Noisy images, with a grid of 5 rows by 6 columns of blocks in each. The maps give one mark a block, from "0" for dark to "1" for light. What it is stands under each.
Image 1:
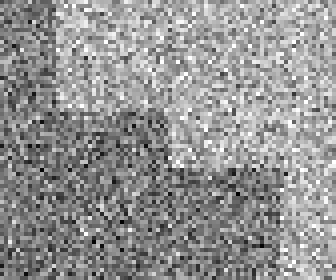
0 1 1 1 1 1
0 1 1 1 1 1
0 0 0 1 1 1
0 0 0 0 0 1
0 0 0 0 0 1
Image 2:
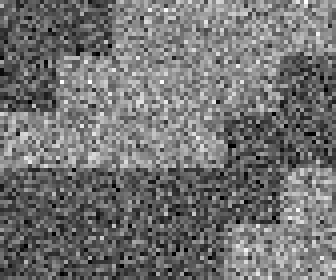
0 0 1 1 1 1
0 1 1 1 1 0
1 1 1 1 0 0
0 0 0 0 0 1
0 0 0 0 1 1
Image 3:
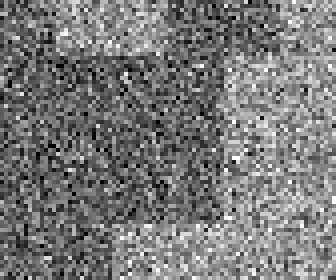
0 1 1 0 0 1
0 0 0 0 1 1
0 0 0 0 1 1
0 0 0 0 1 1
0 0 1 1 1 1
